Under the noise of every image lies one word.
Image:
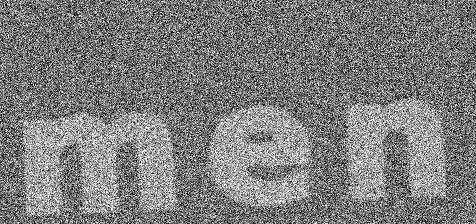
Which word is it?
men
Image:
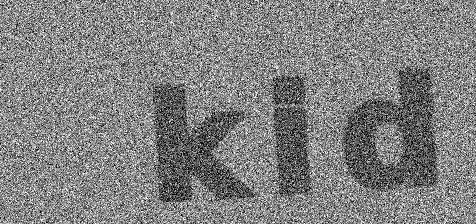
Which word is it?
kid
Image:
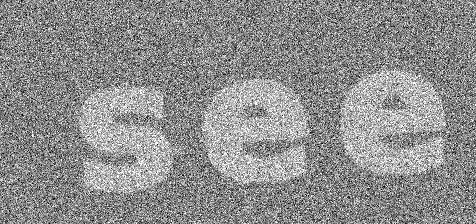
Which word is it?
see
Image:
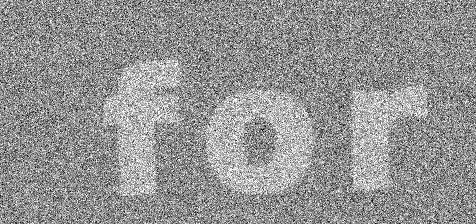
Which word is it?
for
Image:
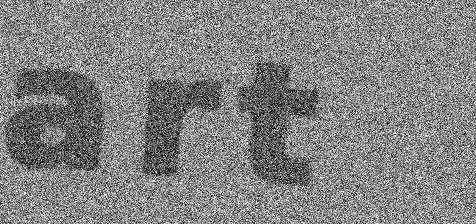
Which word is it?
art
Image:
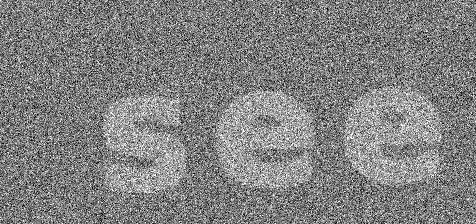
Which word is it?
see
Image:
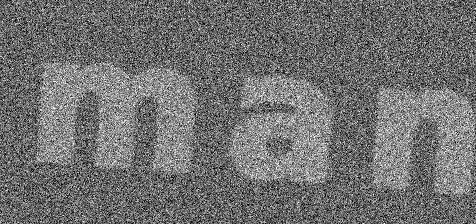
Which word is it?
man
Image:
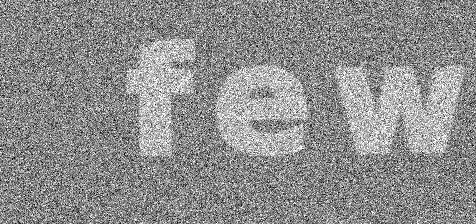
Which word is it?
few
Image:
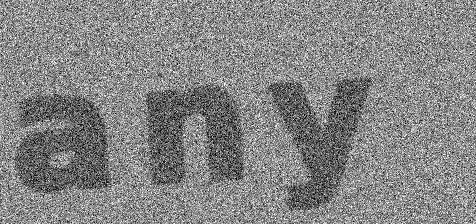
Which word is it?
any
